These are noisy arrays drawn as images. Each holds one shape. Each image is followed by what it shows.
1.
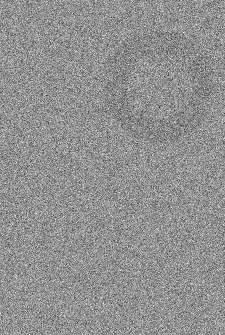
ring
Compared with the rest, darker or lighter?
darker
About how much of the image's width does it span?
half
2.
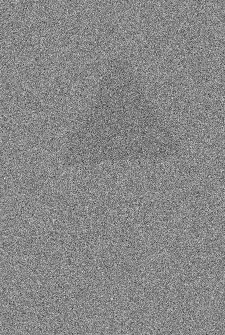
triangle
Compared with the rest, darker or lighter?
darker
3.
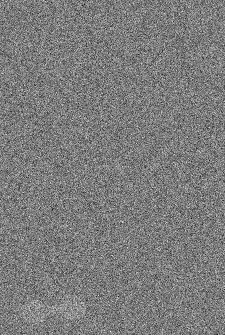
dumbbell
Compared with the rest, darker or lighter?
lighter
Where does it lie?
bottom left
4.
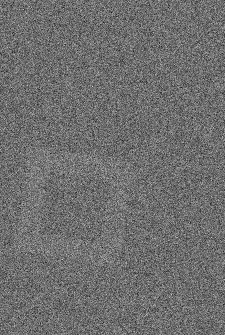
square frame
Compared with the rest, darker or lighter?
lighter
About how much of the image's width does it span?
half
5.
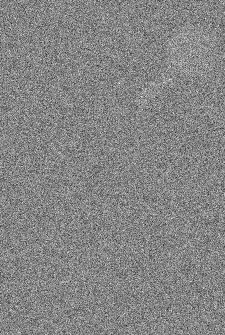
lollipop
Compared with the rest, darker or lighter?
lighter
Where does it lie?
top right
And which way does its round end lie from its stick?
up and right
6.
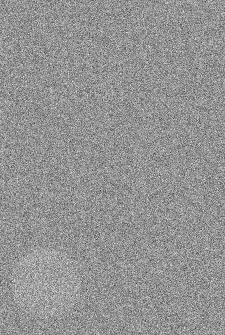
disc
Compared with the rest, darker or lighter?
lighter
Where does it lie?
bottom left
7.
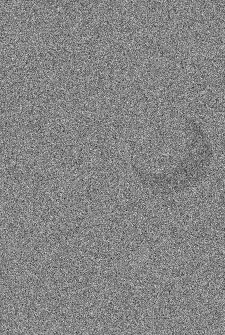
crescent
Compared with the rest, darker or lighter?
darker
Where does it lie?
middle right
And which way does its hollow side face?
up and left
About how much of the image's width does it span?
a third
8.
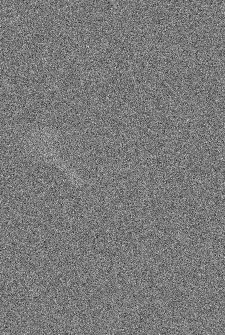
lollipop
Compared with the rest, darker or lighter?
lighter
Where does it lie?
middle left
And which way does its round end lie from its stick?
up and left
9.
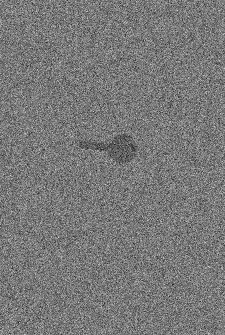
lollipop
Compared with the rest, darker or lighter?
darker
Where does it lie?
centre
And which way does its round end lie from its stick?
right
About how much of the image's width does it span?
a quarter
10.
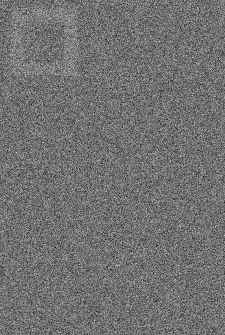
square frame
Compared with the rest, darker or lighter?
lighter
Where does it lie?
top left
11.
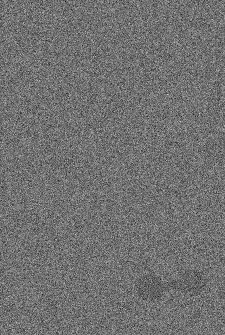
dumbbell
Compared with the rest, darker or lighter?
darker
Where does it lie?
bottom right
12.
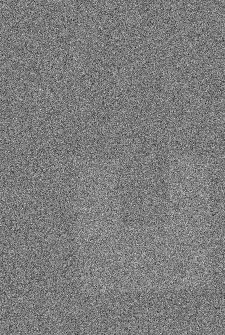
square with a notch
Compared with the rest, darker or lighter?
lighter
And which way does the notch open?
up
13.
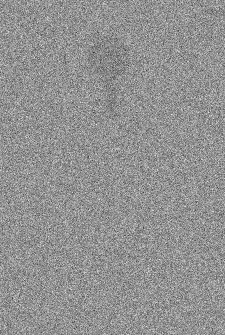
lollipop
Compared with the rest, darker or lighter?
darker
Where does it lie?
top middle
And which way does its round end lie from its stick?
up
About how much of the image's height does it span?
a quarter
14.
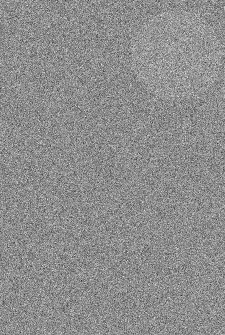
disc
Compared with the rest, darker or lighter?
lighter
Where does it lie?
top right
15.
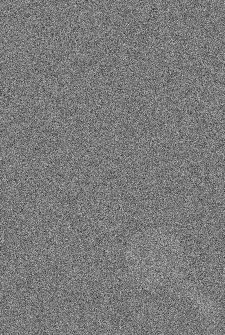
lollipop
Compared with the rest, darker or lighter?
lighter
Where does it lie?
bottom right
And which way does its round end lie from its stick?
up and left
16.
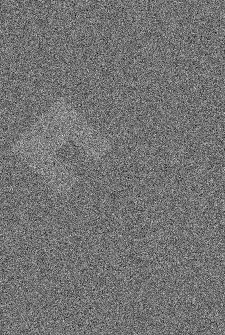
square with a notch
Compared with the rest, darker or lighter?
lighter
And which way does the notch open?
down and right
